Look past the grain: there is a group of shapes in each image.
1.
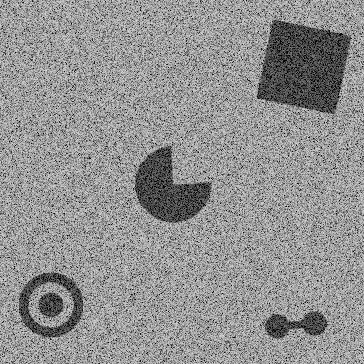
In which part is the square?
top right
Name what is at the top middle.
nothing
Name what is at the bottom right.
dumbbell
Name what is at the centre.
disc with a wedge cut out
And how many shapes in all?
4
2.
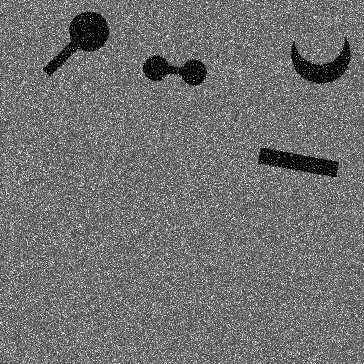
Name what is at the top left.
lollipop
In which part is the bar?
middle right
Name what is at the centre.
nothing
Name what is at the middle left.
nothing
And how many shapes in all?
4
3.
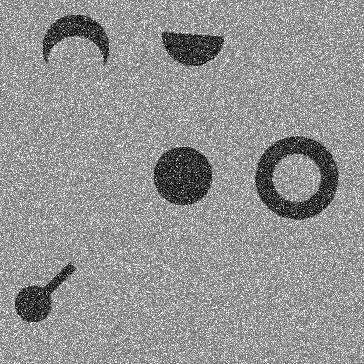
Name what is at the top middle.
half disc
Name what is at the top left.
crescent
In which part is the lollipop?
bottom left
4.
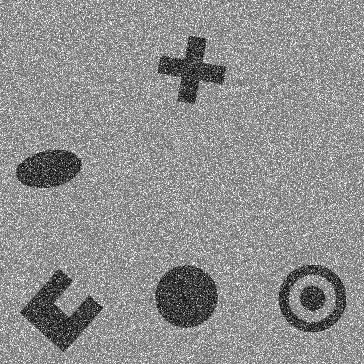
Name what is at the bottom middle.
disc
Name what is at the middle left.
ellipse
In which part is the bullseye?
bottom right
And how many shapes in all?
5
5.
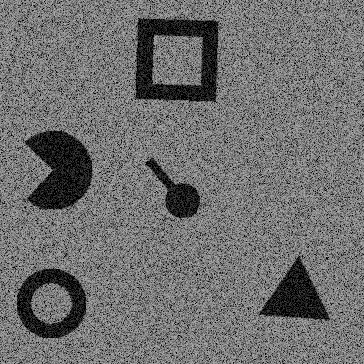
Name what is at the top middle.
square frame
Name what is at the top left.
nothing
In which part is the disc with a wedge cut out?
middle left
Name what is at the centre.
lollipop
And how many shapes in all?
5
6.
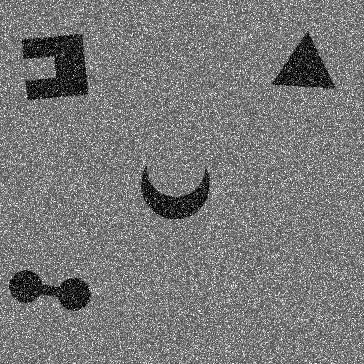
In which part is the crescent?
centre
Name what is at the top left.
square with a notch
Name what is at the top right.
triangle
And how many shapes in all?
4
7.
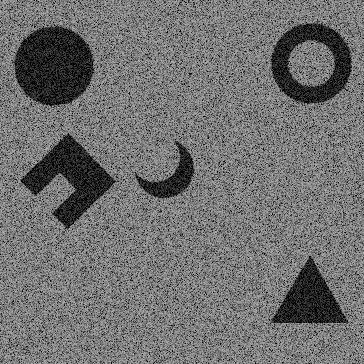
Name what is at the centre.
crescent
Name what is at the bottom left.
nothing
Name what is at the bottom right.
triangle
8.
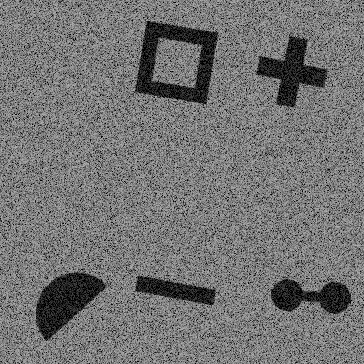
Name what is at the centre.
nothing
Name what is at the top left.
nothing
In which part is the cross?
top right
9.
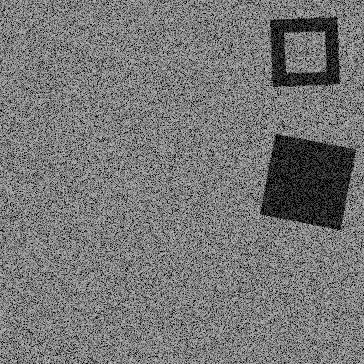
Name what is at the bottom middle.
nothing
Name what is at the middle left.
nothing
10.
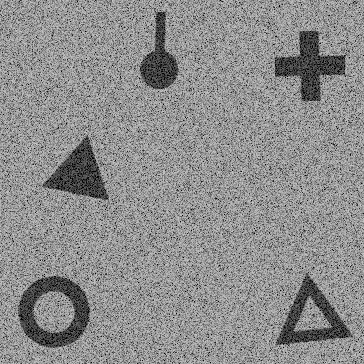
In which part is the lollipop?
top middle
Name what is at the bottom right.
triangle frame
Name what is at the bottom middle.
nothing
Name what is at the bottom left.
ring
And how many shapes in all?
5
